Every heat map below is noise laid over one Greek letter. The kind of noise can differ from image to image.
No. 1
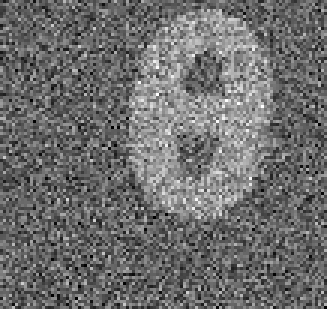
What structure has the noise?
low rank plus noise
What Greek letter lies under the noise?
theta
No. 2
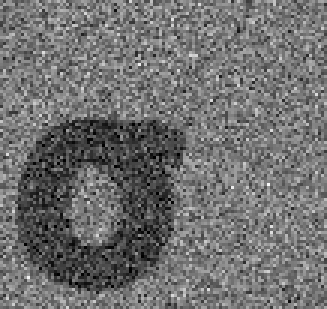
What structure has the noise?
independent entries
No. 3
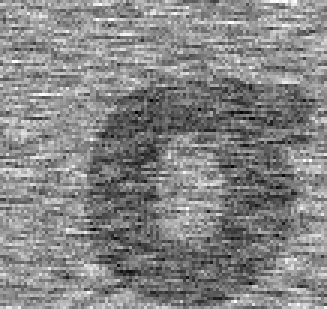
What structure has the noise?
streaked along the rows
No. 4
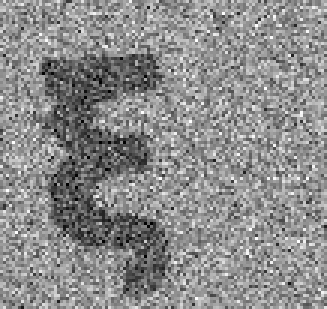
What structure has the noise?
independent entries
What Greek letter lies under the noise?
xi
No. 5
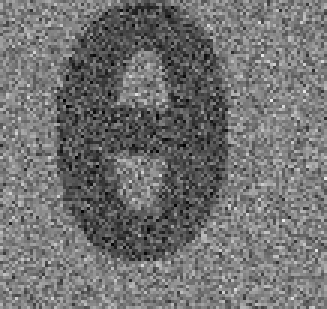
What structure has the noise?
independent entries
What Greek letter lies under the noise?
theta
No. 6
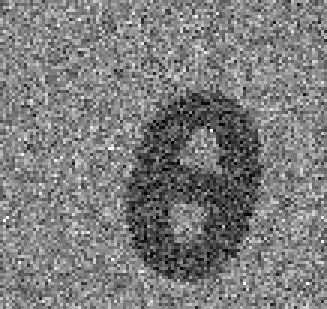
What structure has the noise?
independent entries
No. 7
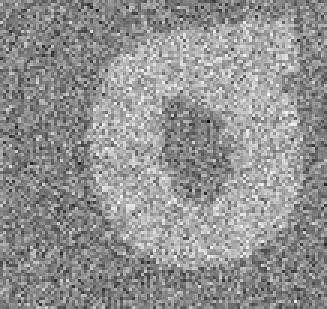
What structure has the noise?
independent entries
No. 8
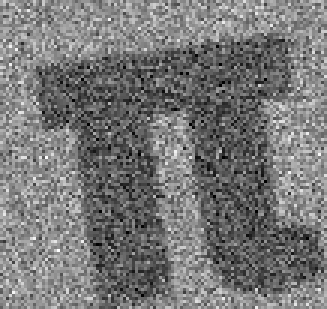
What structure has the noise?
low rank plus noise
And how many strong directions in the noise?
two
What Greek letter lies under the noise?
pi
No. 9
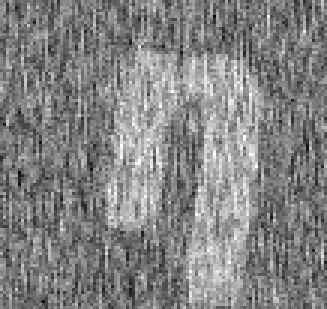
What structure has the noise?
streaked along the columns
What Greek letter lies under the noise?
eta
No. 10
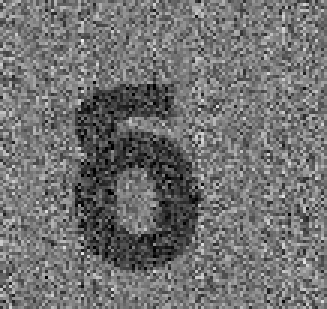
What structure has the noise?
columns of uneven size
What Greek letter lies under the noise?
delta
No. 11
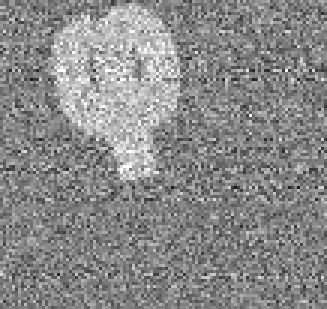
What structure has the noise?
rows of uneven size
